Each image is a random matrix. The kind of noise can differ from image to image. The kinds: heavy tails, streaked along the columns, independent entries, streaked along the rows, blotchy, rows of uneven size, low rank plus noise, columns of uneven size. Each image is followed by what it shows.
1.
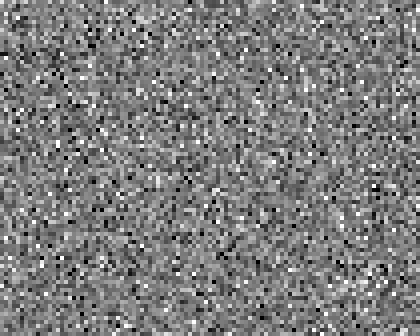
heavy tails
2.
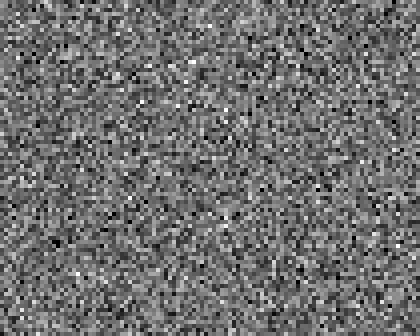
independent entries
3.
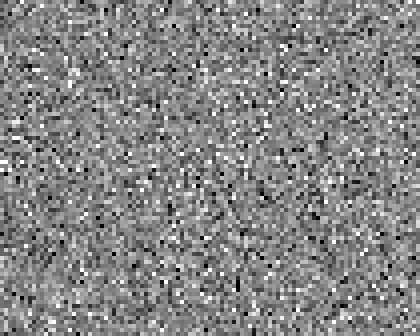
heavy tails
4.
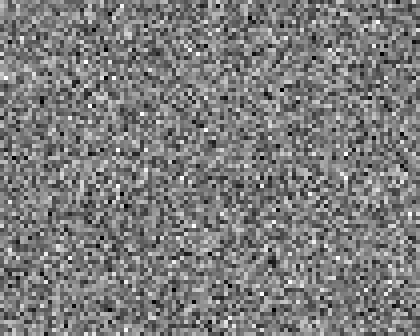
independent entries
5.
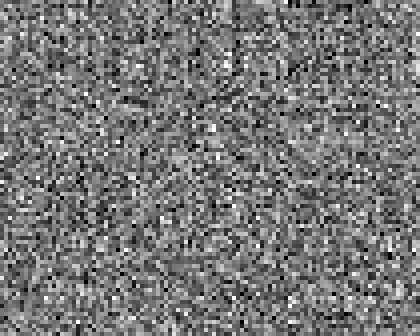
low rank plus noise
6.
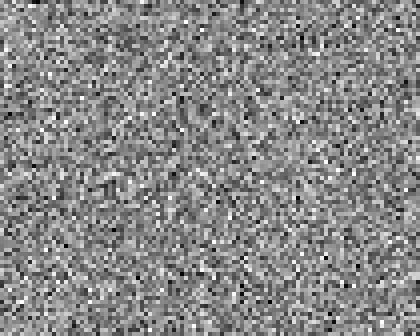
low rank plus noise
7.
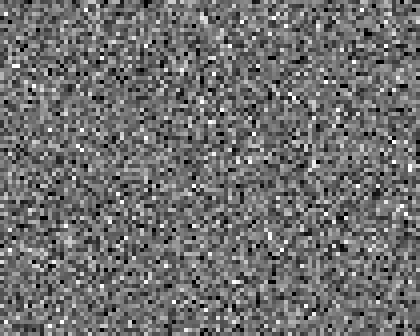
heavy tails
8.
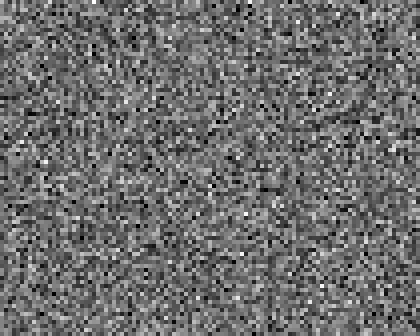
independent entries
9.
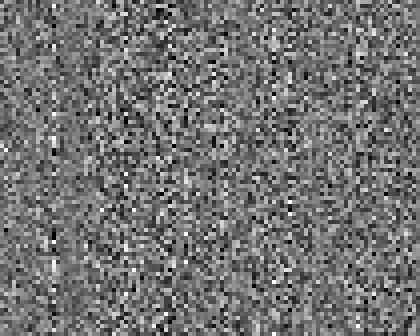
columns of uneven size
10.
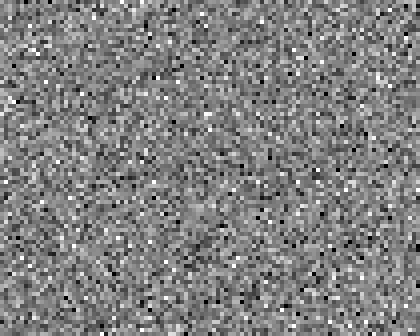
heavy tails
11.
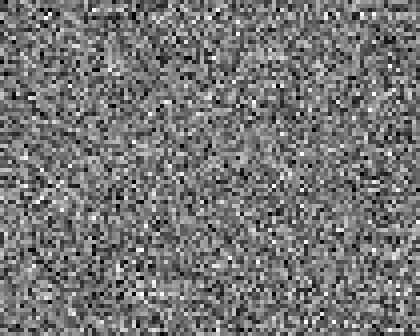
low rank plus noise
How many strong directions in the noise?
one
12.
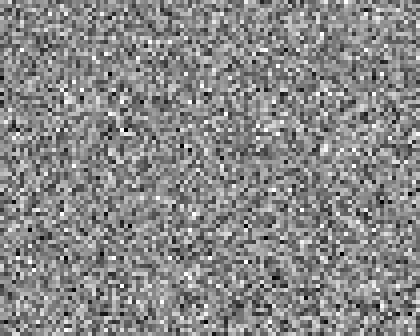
low rank plus noise
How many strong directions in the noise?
one
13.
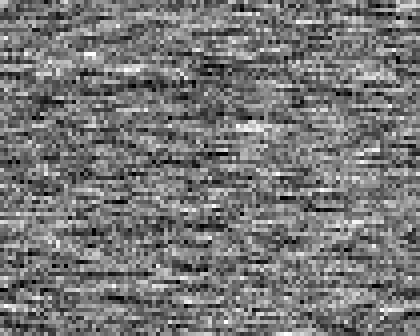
streaked along the rows
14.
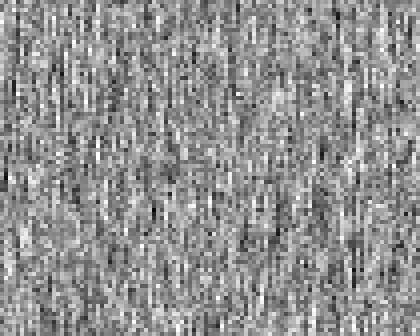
streaked along the columns
